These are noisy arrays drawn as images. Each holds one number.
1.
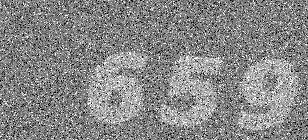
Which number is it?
659
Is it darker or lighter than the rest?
lighter
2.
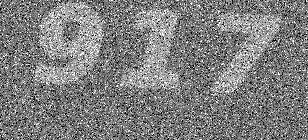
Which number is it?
917
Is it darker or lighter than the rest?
lighter
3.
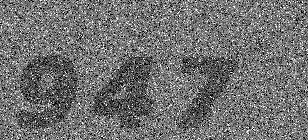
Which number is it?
947
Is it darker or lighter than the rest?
darker
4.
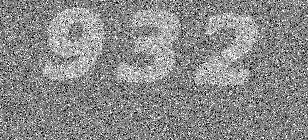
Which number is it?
932
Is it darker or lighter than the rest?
lighter
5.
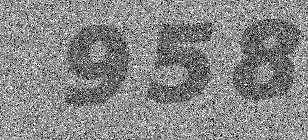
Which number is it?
958
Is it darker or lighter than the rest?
darker
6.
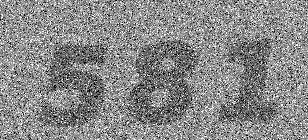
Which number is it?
581
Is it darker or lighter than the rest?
darker
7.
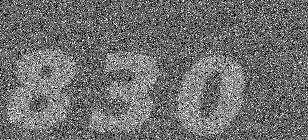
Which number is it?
830
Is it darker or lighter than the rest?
lighter
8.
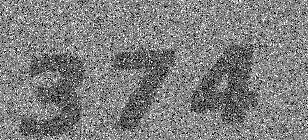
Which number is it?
374
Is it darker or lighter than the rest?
darker
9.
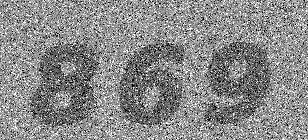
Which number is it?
869
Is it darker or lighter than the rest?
darker
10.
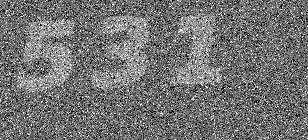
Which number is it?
531
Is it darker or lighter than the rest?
lighter
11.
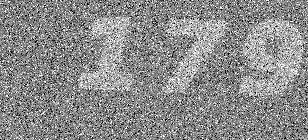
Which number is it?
179
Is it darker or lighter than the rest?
lighter
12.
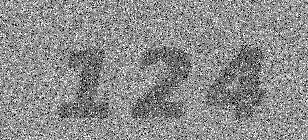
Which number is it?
124
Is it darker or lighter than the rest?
darker
